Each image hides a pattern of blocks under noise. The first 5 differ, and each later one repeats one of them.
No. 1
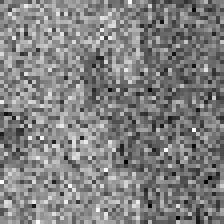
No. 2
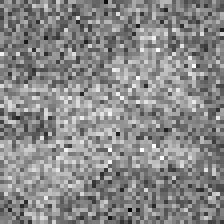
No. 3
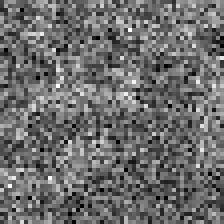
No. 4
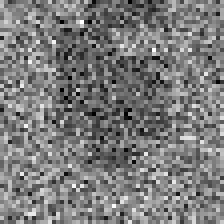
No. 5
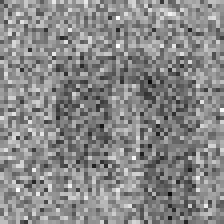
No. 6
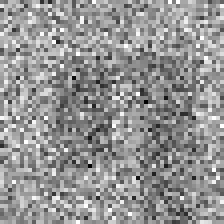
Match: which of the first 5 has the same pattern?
5
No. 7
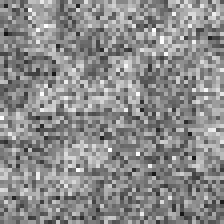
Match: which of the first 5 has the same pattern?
3
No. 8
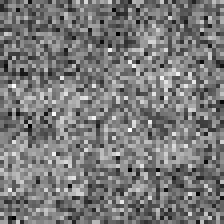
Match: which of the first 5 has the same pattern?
2
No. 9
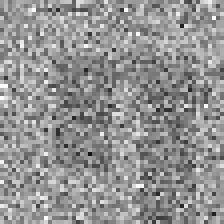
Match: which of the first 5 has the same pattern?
5
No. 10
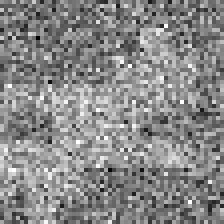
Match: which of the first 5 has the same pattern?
2
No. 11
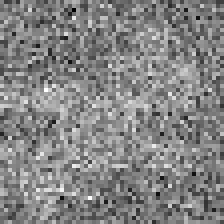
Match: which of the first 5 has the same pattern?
2
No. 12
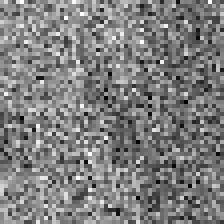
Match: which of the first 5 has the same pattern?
1
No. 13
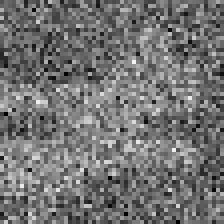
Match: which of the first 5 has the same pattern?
2
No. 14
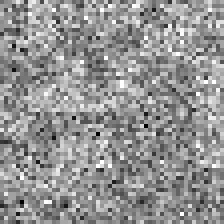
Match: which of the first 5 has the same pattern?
3
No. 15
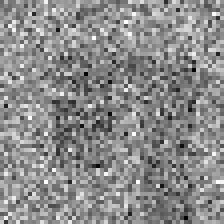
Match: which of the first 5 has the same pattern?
5
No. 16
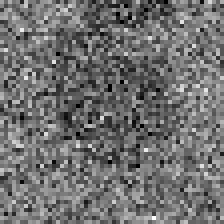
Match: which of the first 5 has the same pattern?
4
